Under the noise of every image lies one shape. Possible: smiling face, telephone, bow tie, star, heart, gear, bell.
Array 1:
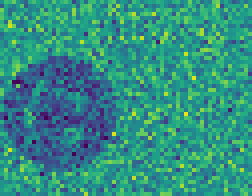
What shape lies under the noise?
smiling face
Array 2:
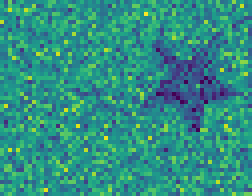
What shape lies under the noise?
star
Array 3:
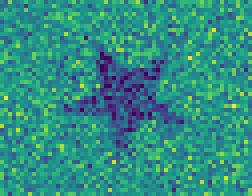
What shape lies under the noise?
star
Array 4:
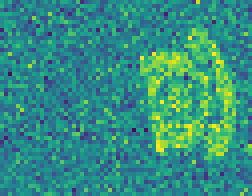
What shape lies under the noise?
telephone
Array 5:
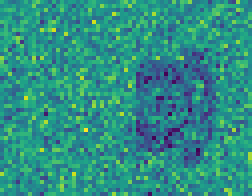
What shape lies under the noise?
telephone
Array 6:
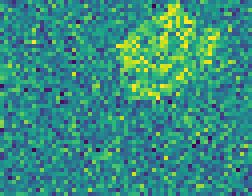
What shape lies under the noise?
telephone
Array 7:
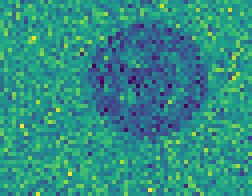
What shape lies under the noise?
smiling face
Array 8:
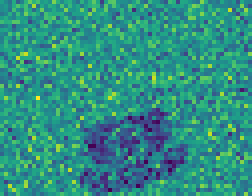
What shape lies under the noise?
telephone
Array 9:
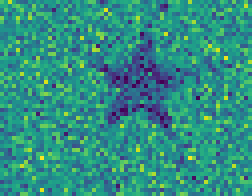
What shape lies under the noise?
star
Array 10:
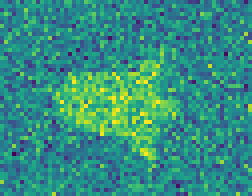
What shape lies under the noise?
bell
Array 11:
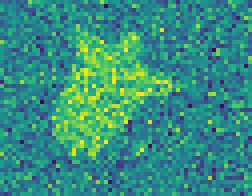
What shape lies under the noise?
bell
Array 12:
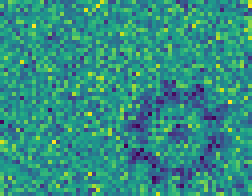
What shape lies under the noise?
gear
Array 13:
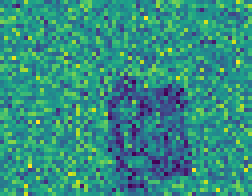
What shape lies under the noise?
telephone
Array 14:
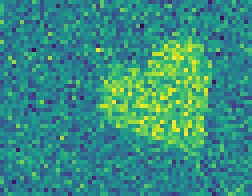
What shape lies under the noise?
heart
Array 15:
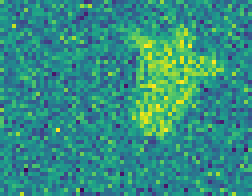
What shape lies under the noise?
bell
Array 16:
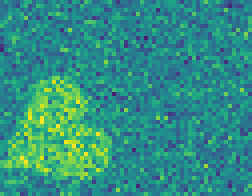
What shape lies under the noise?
heart
